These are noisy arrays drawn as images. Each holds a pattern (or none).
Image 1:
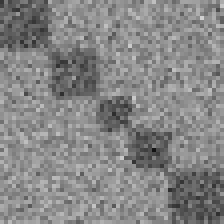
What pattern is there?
blocks along the diagonal
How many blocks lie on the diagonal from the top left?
5
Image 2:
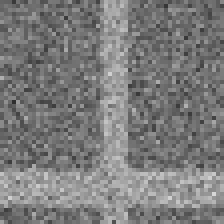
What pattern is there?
bands of rows crossing bands of columns
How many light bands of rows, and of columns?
1 and 1
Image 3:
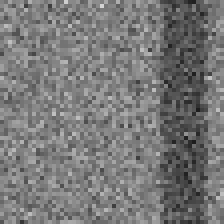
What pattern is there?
one band of columns
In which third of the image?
right
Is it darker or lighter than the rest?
darker
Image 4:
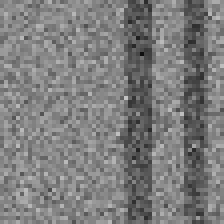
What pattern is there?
bands of columns
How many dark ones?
2
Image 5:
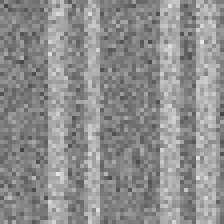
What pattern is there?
bands of columns
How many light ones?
4
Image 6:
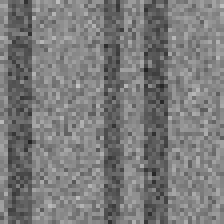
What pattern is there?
bands of columns
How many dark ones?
3
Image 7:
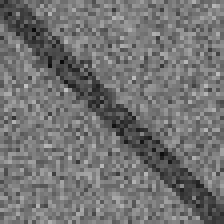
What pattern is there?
a diagonal band
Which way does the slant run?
top left to bottom right
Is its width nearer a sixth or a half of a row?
a sixth
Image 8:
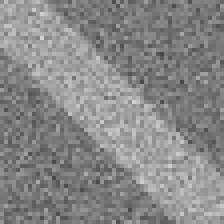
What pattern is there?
a diagonal band
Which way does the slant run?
top left to bottom right
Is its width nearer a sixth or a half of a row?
a half
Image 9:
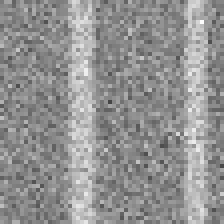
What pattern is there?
bands of columns
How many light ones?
2
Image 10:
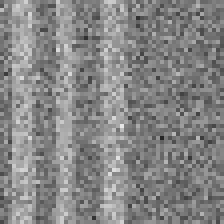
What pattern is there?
bands of columns
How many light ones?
3
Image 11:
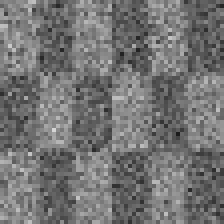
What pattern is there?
a checkerboard
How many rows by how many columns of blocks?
3 by 6
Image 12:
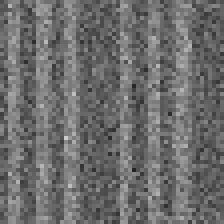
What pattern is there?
bands of columns
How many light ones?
6
